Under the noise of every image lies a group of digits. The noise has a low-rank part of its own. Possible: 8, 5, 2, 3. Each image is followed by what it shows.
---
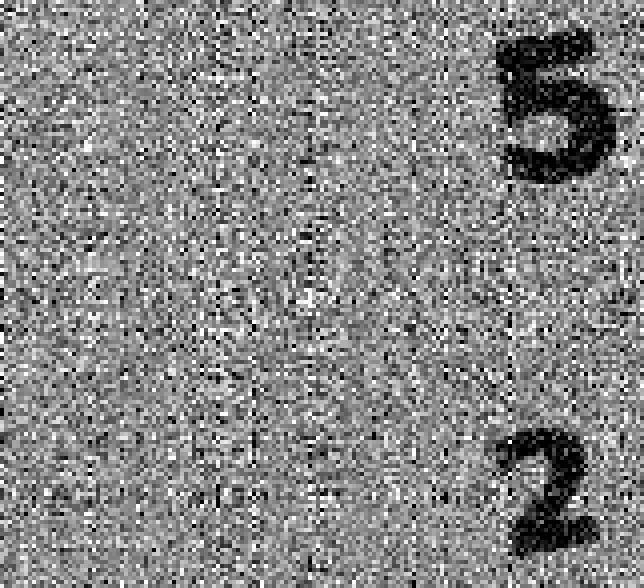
top right: dark 5; bottom right: dark 2
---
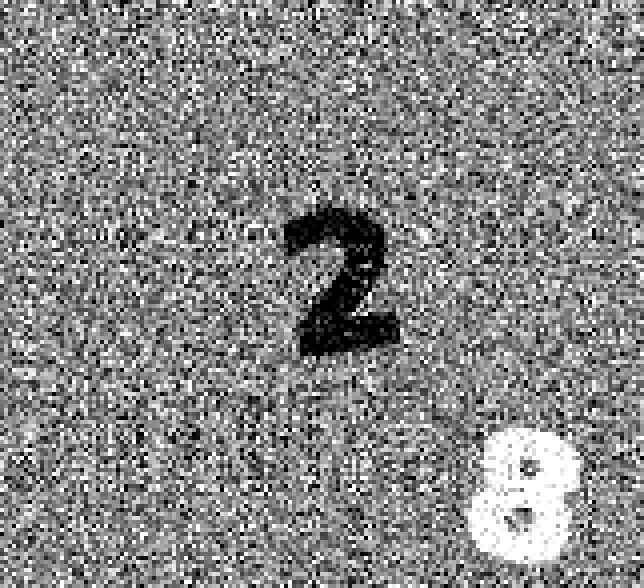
centre: dark 2; bottom right: light 8
